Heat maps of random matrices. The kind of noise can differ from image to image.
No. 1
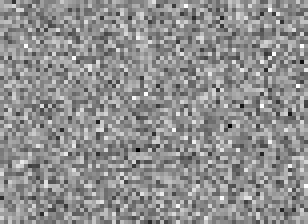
independent entries
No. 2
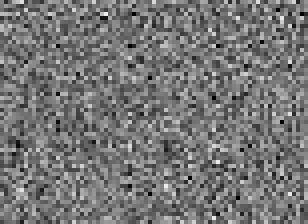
low rank plus noise
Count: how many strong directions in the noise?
five to eight
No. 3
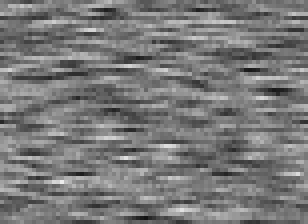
streaked along the rows
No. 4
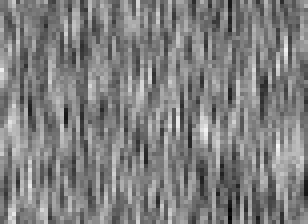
streaked along the columns
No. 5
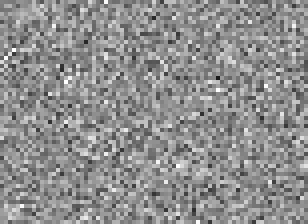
independent entries
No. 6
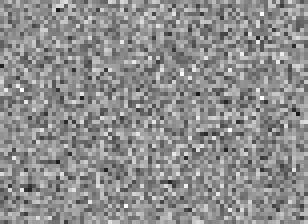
independent entries
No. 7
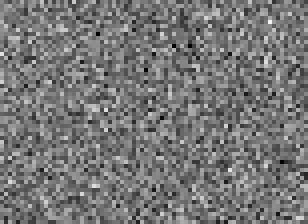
independent entries
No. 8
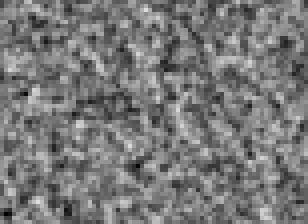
blotchy
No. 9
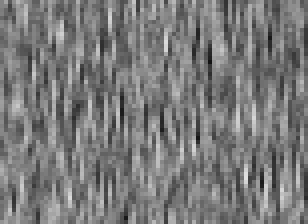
streaked along the columns
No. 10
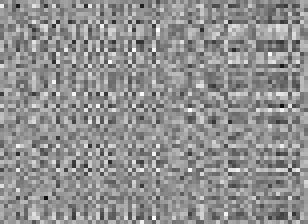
low rank plus noise
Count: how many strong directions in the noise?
one
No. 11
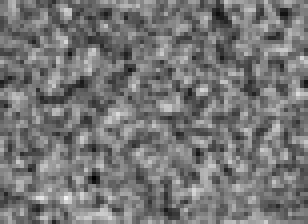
blotchy
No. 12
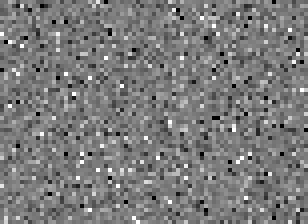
heavy tails
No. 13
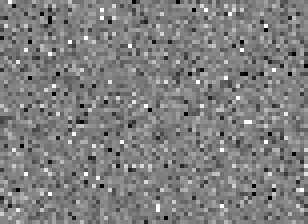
heavy tails
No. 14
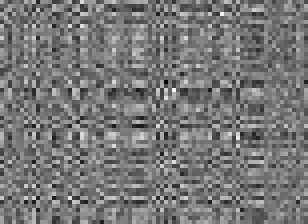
low rank plus noise
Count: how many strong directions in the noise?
one
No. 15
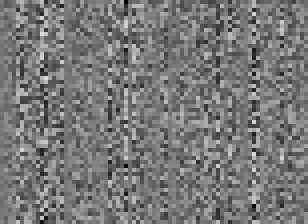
columns of uneven size
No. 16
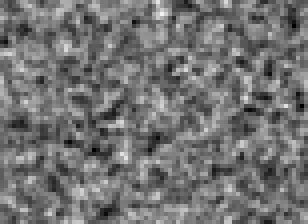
blotchy
